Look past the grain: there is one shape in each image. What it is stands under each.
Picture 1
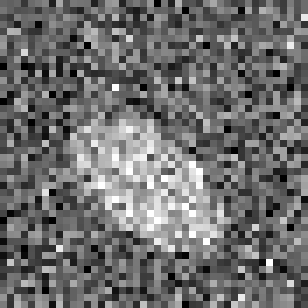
ellipse
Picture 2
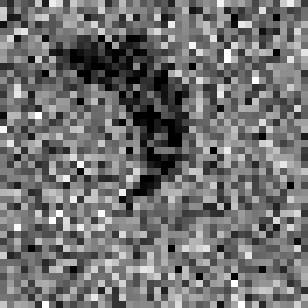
crescent
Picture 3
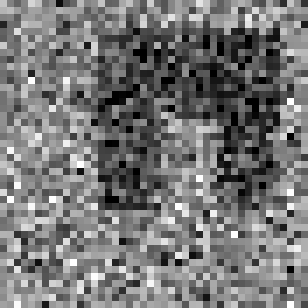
square with a notch
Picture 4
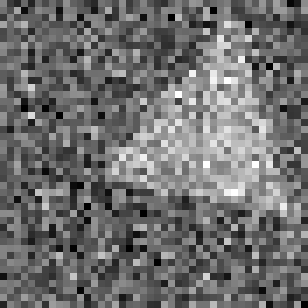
triangle
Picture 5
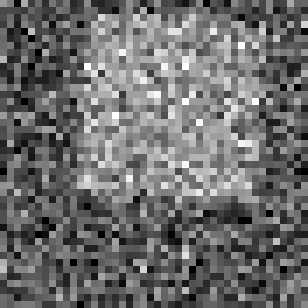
square
